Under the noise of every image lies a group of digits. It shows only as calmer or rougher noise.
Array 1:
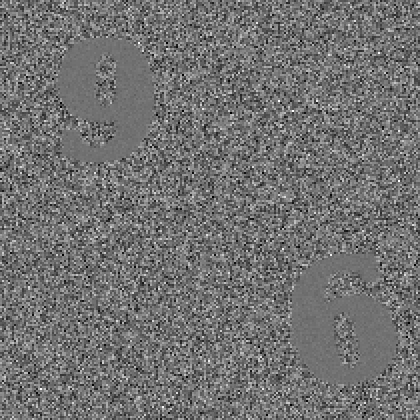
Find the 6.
bottom right
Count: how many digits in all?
2
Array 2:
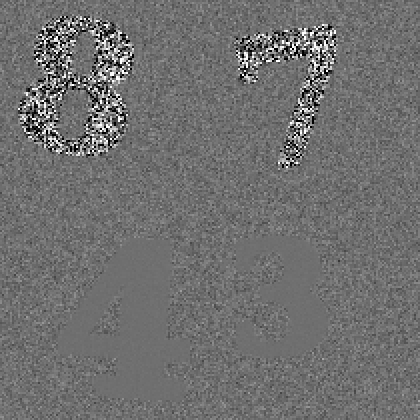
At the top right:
7
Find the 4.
bottom left
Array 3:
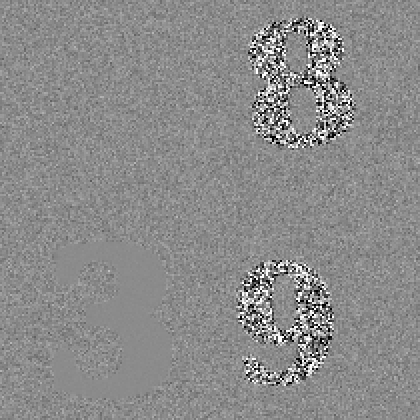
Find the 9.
bottom right
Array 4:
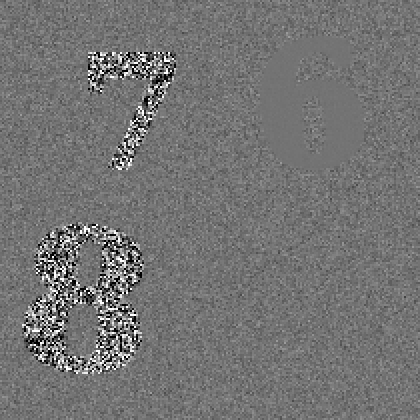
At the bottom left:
8
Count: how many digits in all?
3
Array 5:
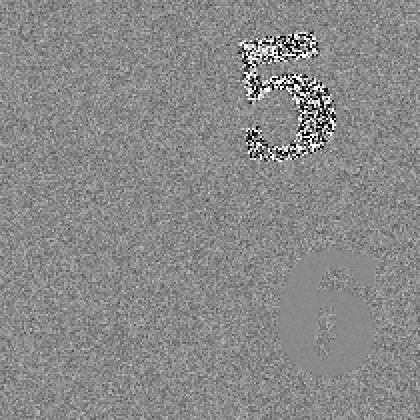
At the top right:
5
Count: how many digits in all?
2
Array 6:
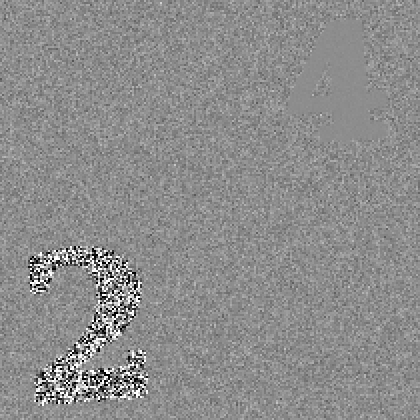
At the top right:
4
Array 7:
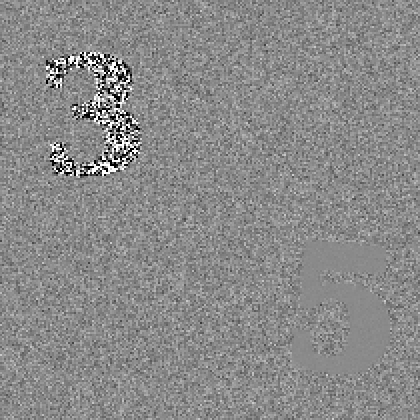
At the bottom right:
5
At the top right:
nothing
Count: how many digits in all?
2
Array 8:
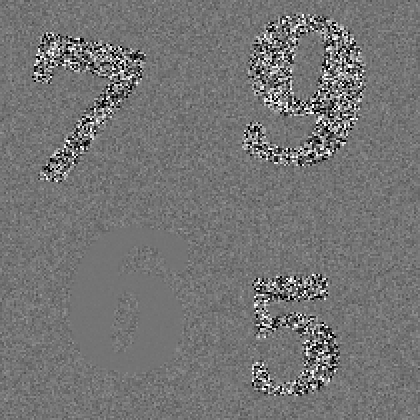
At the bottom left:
6
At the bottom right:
5
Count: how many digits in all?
4
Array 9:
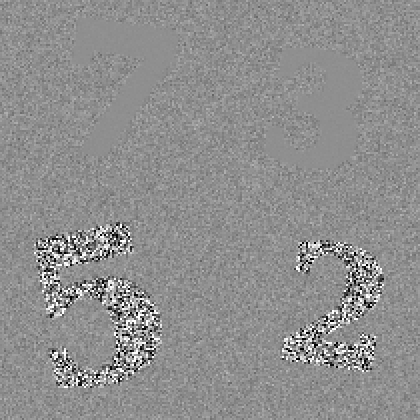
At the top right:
3
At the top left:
7
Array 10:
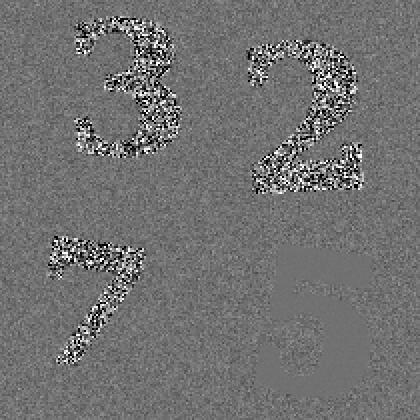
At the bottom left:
7
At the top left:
3
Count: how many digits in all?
4
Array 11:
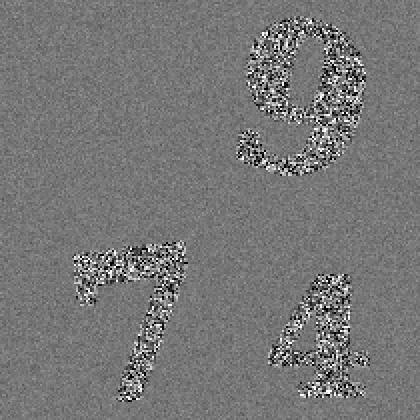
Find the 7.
bottom left
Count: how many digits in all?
3
